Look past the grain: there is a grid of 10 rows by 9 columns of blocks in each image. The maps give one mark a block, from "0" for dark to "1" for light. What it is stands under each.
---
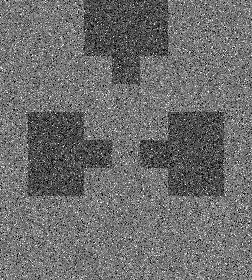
1 1 1 0 0 0 1 1 1
1 1 1 0 0 0 1 1 1
1 1 1 1 0 1 1 1 1
1 1 1 1 1 1 1 1 1
1 0 0 1 1 1 0 0 1
1 0 0 0 1 0 0 0 1
1 0 0 1 1 1 0 0 1
1 1 1 1 1 1 1 1 1
1 1 1 1 1 1 1 1 1
1 1 1 1 1 1 1 1 1
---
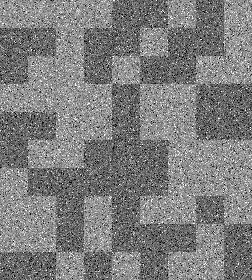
1 1 1 1 0 0 1 0 1
0 0 1 0 0 1 0 0 1
0 1 1 0 1 0 0 1 1
1 1 1 1 0 1 1 0 0
0 0 1 1 0 1 1 0 0
0 1 1 0 0 0 1 1 1
1 0 0 0 0 0 1 1 1
1 1 0 1 0 1 1 0 1
1 1 0 1 0 0 0 1 0
0 0 1 0 1 0 1 1 0
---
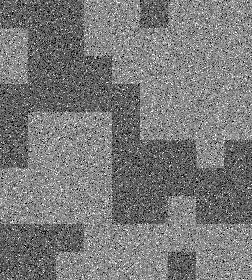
0 0 0 1 1 0 1 1 1
1 0 0 1 1 1 1 1 1
1 0 0 0 1 1 1 1 1
0 0 0 0 0 1 1 1 1
0 1 1 1 0 1 1 1 1
0 1 1 1 0 0 0 1 0
1 1 1 1 0 0 0 0 0
1 1 1 1 0 0 1 0 0
0 0 0 1 1 1 1 1 1
0 0 1 1 1 1 0 1 1
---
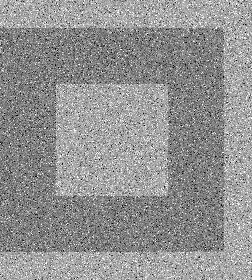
1 1 1 1 1 1 1 1 1
0 0 0 0 0 0 0 0 1
0 0 0 0 0 0 0 0 1
0 0 1 1 1 1 0 0 1
0 0 1 1 1 1 0 0 1
0 0 1 1 1 1 0 0 1
0 0 1 1 1 1 0 0 1
0 0 0 0 0 0 0 0 1
0 0 0 0 0 0 0 0 1
1 1 1 1 1 1 1 1 1
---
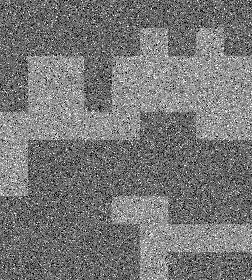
0 0 0 0 0 0 0 0 0
0 0 0 0 0 1 0 1 0
0 1 1 0 1 1 1 1 1
0 1 1 0 1 1 1 1 1
1 1 1 1 1 0 0 1 1
1 0 0 0 0 0 0 0 0
1 0 0 0 0 0 0 0 0
0 0 0 0 1 1 0 0 0
0 0 0 0 0 1 1 1 1
0 0 0 0 0 1 0 0 0
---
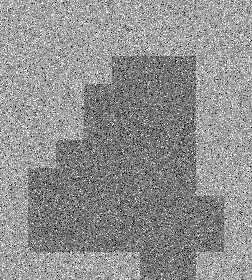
1 1 1 1 1 1 1 1 1
1 1 1 1 1 1 1 1 1
1 1 1 1 0 0 0 1 1
1 1 1 0 0 0 0 1 1
1 1 1 0 0 0 0 1 1
1 1 0 0 0 0 0 1 1
1 0 0 0 0 0 0 1 1
1 0 0 0 0 0 0 0 1
1 0 0 0 0 0 0 0 1
1 1 1 1 1 0 0 1 1
